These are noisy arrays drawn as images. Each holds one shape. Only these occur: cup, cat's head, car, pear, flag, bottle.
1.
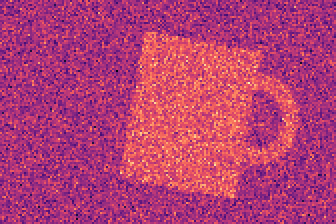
cup
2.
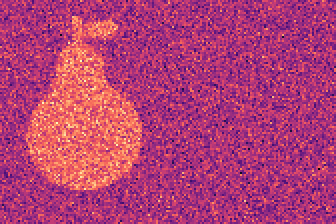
pear
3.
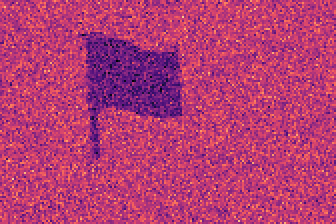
flag
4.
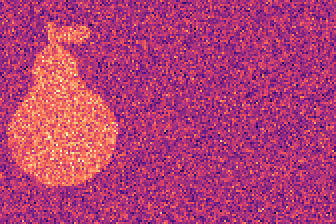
pear
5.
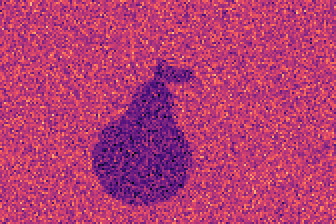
pear
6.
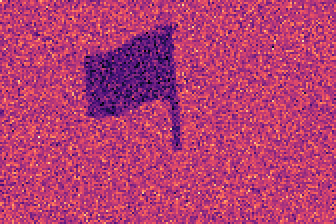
flag
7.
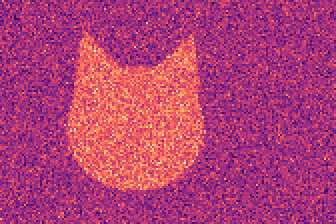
cat's head
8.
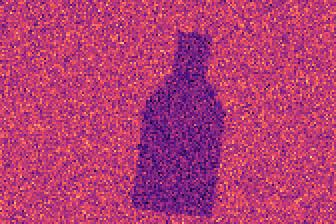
bottle
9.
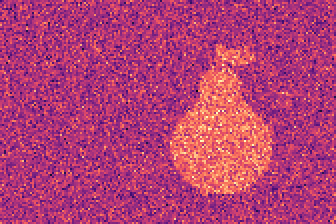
pear
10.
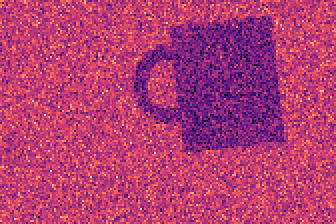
cup
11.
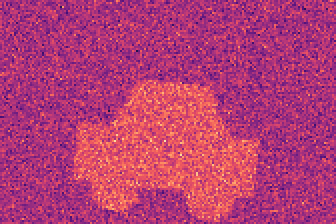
car
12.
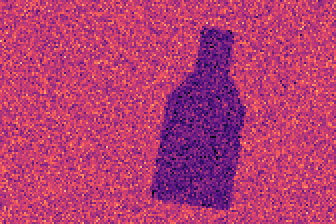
bottle
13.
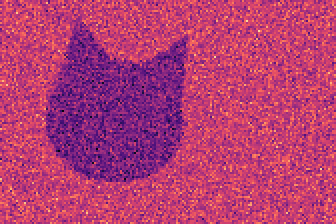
cat's head
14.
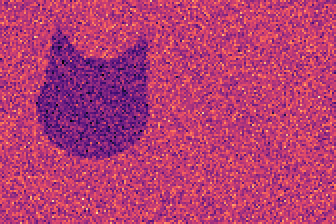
cat's head
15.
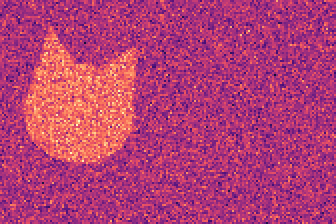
cat's head
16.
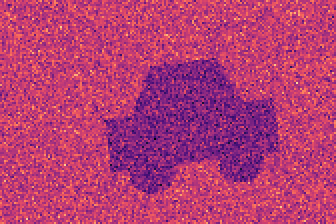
car
